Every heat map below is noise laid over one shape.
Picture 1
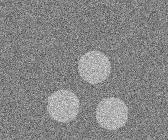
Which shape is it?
three dots
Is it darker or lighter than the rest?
lighter
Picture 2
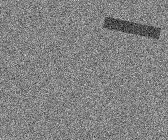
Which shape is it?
bar
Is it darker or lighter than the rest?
darker
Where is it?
top right
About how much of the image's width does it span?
a third
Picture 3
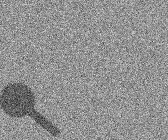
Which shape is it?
lollipop
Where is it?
bottom left
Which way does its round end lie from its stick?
up and left
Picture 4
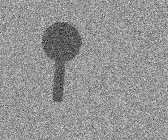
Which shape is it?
lollipop
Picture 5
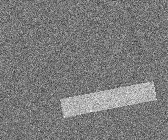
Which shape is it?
bar
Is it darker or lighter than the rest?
lighter
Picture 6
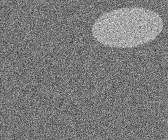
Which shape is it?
ellipse
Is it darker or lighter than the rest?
lighter
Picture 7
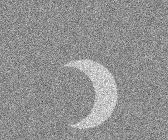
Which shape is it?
crescent
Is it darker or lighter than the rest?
lighter
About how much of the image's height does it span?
half
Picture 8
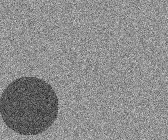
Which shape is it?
disc
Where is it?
bottom left
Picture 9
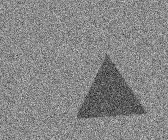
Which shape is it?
triangle
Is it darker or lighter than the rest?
darker
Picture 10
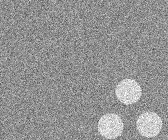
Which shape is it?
three dots
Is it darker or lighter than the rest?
lighter
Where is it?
bottom right
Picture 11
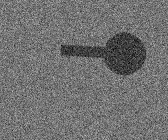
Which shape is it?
lollipop
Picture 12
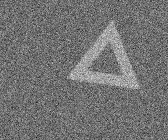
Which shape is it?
triangle frame
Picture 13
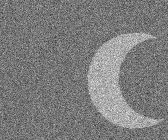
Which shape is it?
crescent
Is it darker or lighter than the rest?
lighter
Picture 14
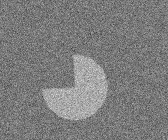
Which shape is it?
disc with a wedge cut out
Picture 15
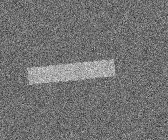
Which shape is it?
bar
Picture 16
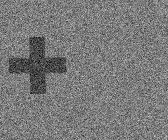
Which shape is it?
cross
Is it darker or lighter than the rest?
darker
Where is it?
middle left
